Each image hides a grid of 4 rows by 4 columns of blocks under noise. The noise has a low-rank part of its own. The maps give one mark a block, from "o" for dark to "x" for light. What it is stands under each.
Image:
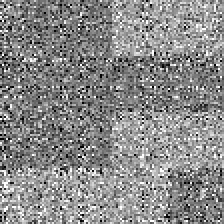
ooxx
oooo
ooxx
xxxo
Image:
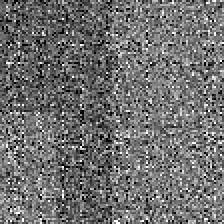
ooxx
ooxx
xoxx
xoxx
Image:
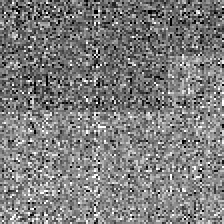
oooo
ooox
xxxx
xxxx
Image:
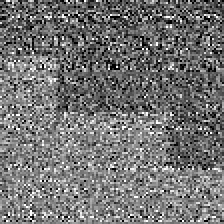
oooo
xooo
xxxo
xxxx
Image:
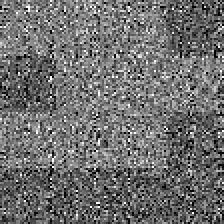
xxxo
oxxx
xxxo
oooo
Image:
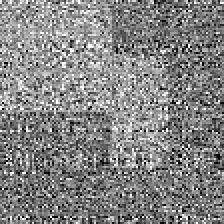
xxoo
xxxo
ooxo
oooo
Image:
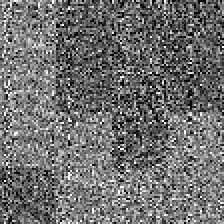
xooo
xooo
xxox
oxxx
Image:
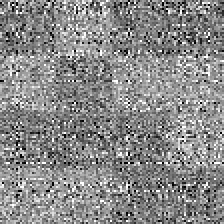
oxoo
xoxx
ooox
xxoo
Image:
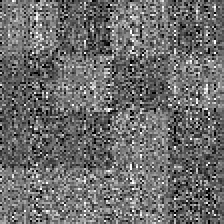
xoxo
oxox
ooxo
xxxo
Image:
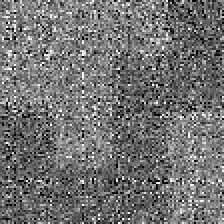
xxxo
xxoo
oxox
ooox
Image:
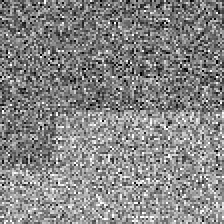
oooo
oooo
oxxx
xxxx
